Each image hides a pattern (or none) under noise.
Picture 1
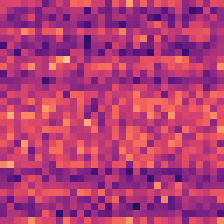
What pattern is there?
bands of rows
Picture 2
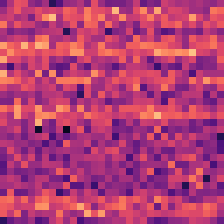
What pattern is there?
bands of rows
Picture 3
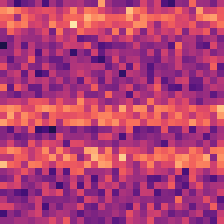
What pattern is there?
bands of rows
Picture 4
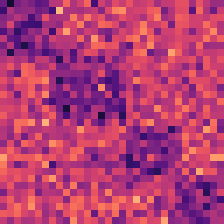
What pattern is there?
blocks along the diagonal
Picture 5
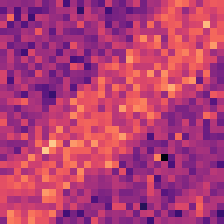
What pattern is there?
a diagonal band
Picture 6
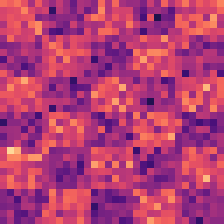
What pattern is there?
a checkerboard
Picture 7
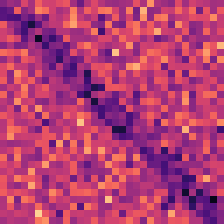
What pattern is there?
a diagonal band
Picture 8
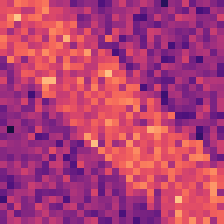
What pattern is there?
a diagonal band
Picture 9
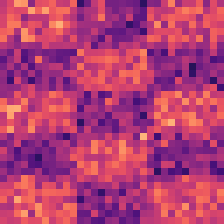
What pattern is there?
a checkerboard
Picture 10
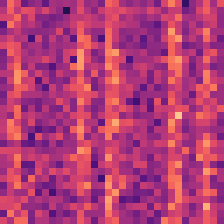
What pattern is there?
bands of columns
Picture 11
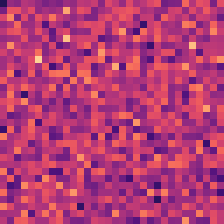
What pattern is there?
only noise
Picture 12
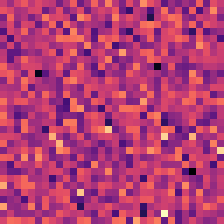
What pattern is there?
only noise
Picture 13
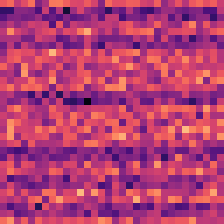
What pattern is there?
bands of rows
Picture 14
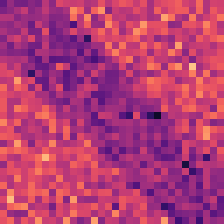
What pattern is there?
a diagonal band
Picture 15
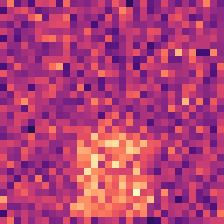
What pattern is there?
one block
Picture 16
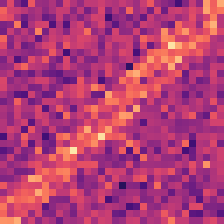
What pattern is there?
a diagonal band
